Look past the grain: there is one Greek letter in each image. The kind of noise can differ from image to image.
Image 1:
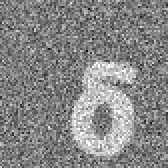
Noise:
independent entries
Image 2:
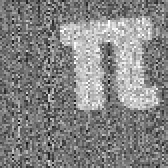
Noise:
columns of uneven size
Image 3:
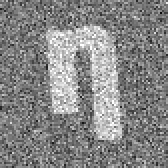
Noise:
independent entries
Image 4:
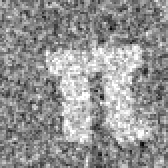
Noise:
blotchy
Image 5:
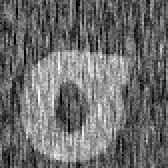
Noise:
streaked along the columns
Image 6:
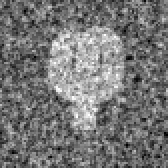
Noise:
blotchy
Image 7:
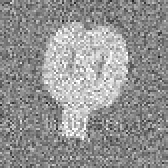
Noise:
low rank plus noise
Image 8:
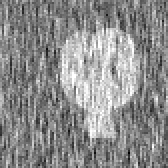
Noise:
streaked along the columns
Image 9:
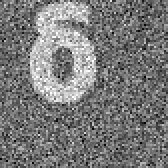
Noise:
independent entries
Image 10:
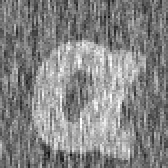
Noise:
streaked along the columns
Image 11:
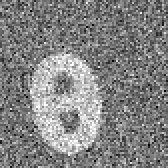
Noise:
independent entries
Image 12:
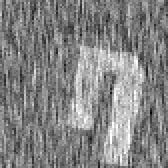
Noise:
streaked along the columns
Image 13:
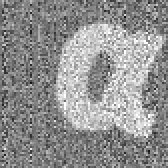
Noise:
columns of uneven size
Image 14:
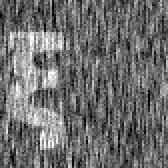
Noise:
streaked along the columns
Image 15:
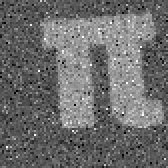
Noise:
heavy tails
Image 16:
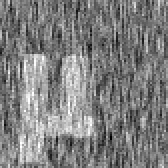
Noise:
streaked along the columns
